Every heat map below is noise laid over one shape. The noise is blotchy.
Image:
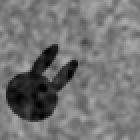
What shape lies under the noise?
rabbit's head
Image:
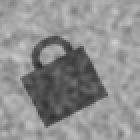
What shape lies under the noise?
cup
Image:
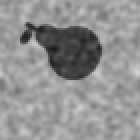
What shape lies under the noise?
pear
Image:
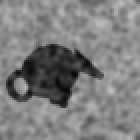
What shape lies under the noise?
teapot
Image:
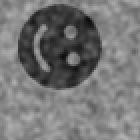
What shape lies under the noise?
smiling face
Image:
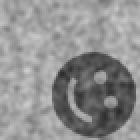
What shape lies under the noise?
smiling face
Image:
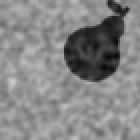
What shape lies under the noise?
pear
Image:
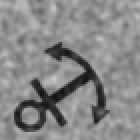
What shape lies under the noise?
anchor
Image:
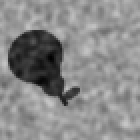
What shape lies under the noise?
pear
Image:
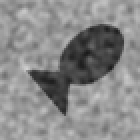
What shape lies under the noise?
fish
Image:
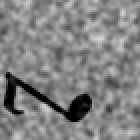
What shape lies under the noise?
musical note
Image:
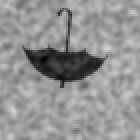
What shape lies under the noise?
umbrella
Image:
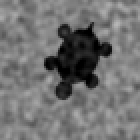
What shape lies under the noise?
turtle
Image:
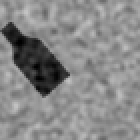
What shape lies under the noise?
bottle
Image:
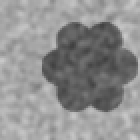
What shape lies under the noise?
flower
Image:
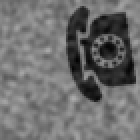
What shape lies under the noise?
telephone
